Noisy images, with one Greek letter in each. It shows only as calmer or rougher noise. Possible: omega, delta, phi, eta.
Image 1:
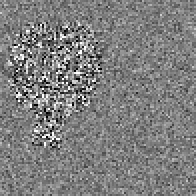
phi
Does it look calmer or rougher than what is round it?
rougher
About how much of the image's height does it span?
two thirds
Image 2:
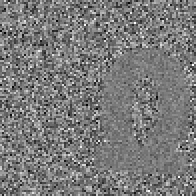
omega
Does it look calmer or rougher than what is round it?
calmer
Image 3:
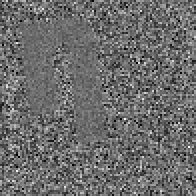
eta
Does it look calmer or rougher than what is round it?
calmer
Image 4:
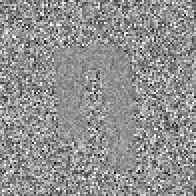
eta
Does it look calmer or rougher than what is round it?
calmer
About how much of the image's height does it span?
two thirds
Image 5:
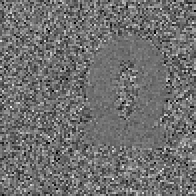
omega
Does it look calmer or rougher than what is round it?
calmer
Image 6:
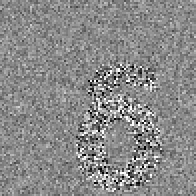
delta
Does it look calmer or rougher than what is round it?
rougher
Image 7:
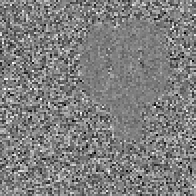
phi
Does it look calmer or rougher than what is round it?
calmer
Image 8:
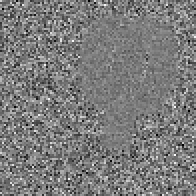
phi
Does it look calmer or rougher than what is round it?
calmer
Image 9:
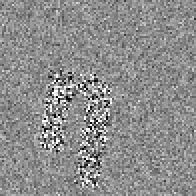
eta
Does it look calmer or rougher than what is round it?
rougher
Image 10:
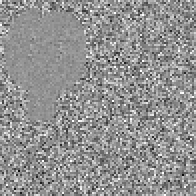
phi
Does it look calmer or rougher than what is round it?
calmer
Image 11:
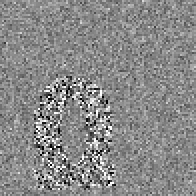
omega
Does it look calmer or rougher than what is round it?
rougher
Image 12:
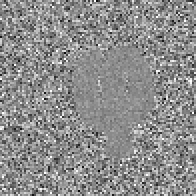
phi
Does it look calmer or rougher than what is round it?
calmer
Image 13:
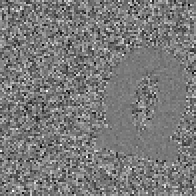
omega
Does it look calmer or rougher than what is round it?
calmer
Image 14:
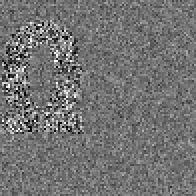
omega
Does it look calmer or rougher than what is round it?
rougher
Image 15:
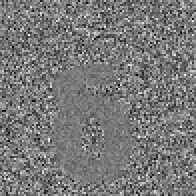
delta
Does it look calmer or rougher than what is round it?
calmer
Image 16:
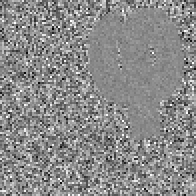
phi
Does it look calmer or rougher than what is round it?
calmer
